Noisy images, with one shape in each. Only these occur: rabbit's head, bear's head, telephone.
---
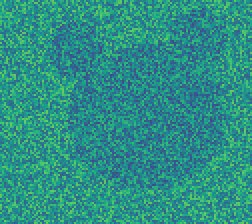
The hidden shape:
bear's head
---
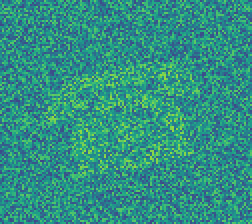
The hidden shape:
telephone
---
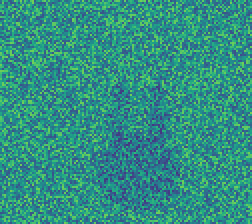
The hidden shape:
rabbit's head
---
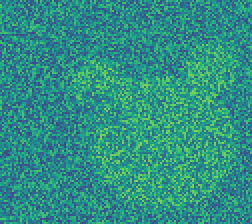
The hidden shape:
bear's head
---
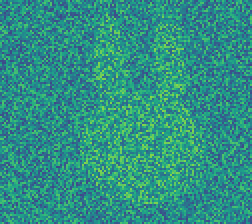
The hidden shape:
rabbit's head
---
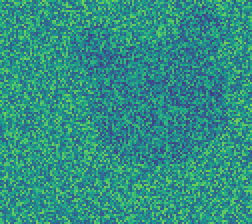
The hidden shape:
bear's head
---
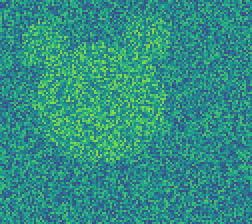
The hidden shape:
bear's head
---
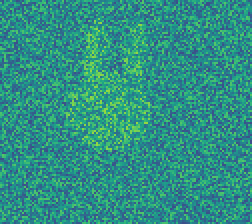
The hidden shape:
rabbit's head
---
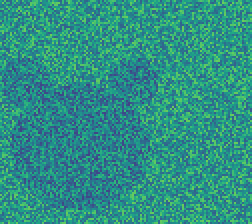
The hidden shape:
bear's head
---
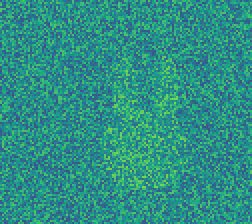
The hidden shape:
rabbit's head
